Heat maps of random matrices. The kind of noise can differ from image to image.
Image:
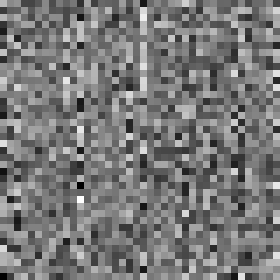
columns of uneven size
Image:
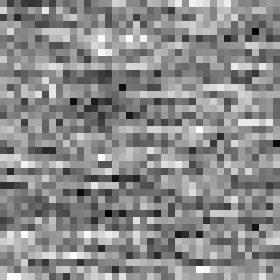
streaked along the rows
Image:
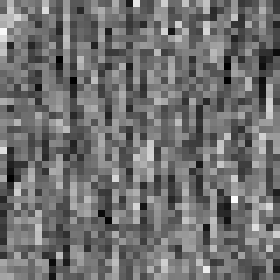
streaked along the columns
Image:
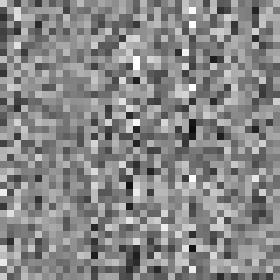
columns of uneven size
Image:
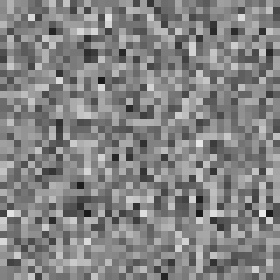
low rank plus noise
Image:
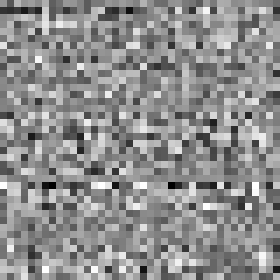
rows of uneven size
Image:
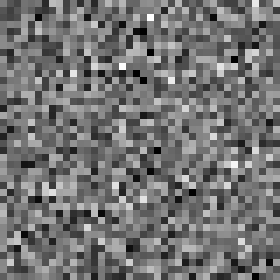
independent entries
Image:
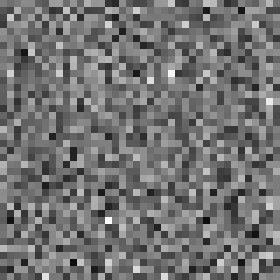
low rank plus noise
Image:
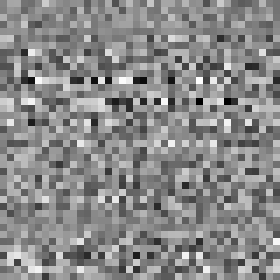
rows of uneven size
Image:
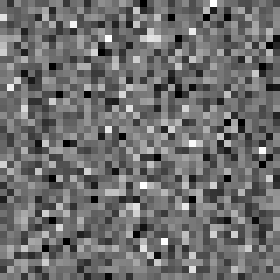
heavy tails
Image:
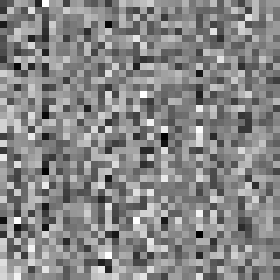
columns of uneven size
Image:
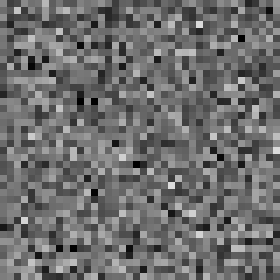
independent entries
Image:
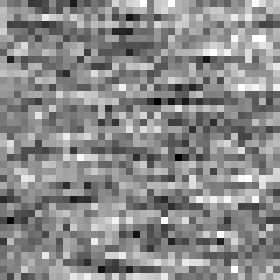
streaked along the rows
